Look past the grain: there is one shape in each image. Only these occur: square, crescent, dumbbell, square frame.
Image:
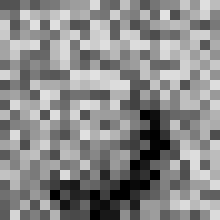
crescent
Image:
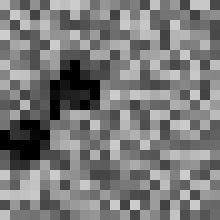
dumbbell
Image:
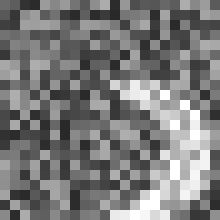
crescent
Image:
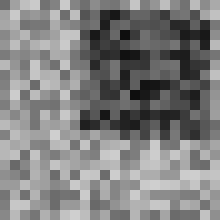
square
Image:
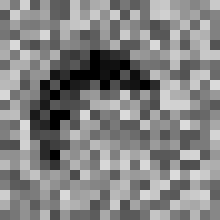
crescent
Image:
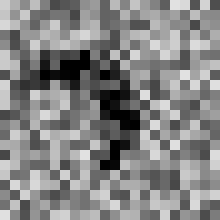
crescent
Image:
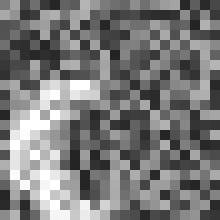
crescent
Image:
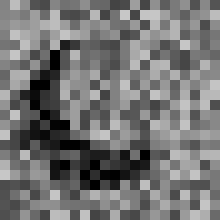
crescent
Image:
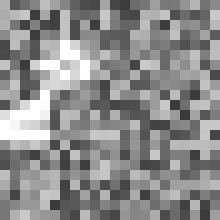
dumbbell
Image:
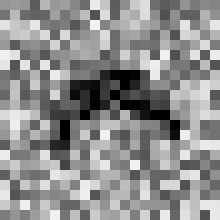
crescent
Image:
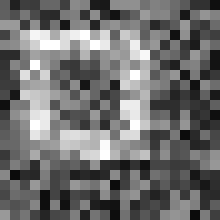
square frame
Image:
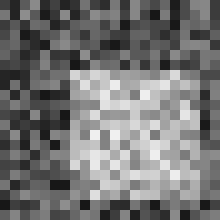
square
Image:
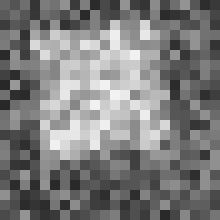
square
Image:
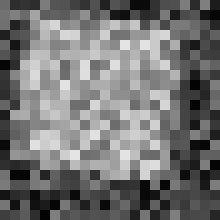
square
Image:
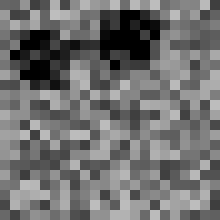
dumbbell
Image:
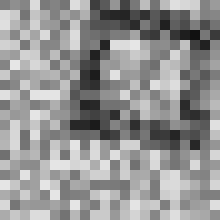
square frame
